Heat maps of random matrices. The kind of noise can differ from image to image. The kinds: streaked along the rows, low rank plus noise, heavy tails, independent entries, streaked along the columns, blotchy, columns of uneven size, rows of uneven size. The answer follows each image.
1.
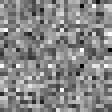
low rank plus noise
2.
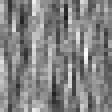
streaked along the columns
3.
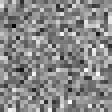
independent entries
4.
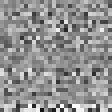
rows of uneven size
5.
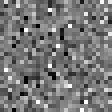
heavy tails
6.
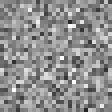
independent entries
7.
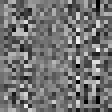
columns of uneven size
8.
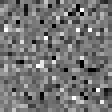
heavy tails
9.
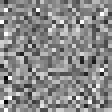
low rank plus noise
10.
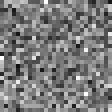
independent entries
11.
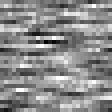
streaked along the rows
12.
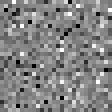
heavy tails
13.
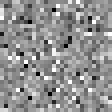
heavy tails
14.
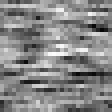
streaked along the rows
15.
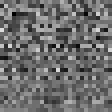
rows of uneven size
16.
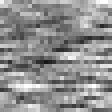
streaked along the rows
